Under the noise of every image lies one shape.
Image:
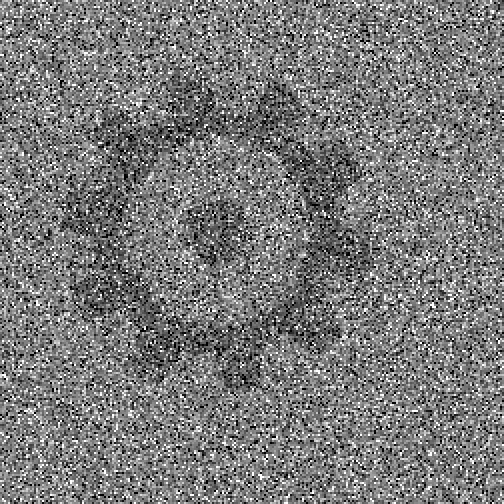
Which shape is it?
gear
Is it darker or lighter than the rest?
darker
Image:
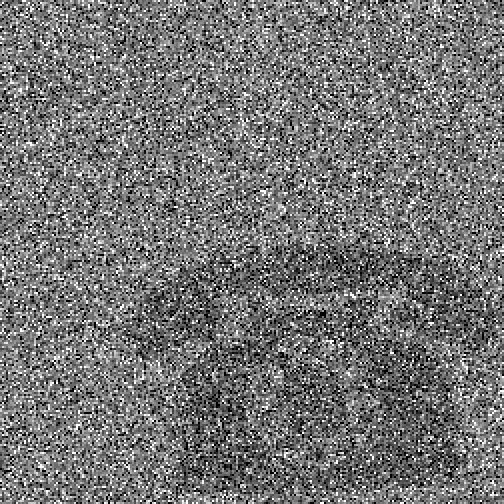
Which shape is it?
telephone
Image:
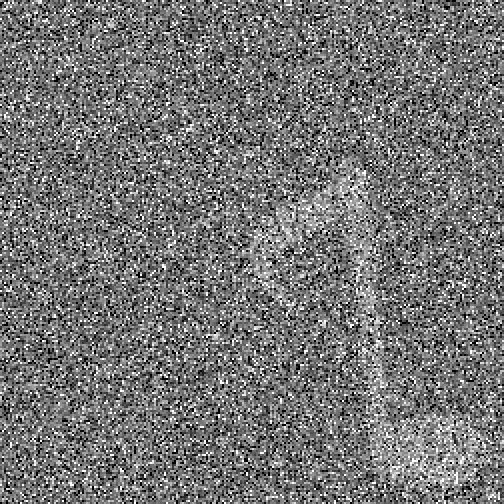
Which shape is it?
musical note
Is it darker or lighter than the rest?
lighter
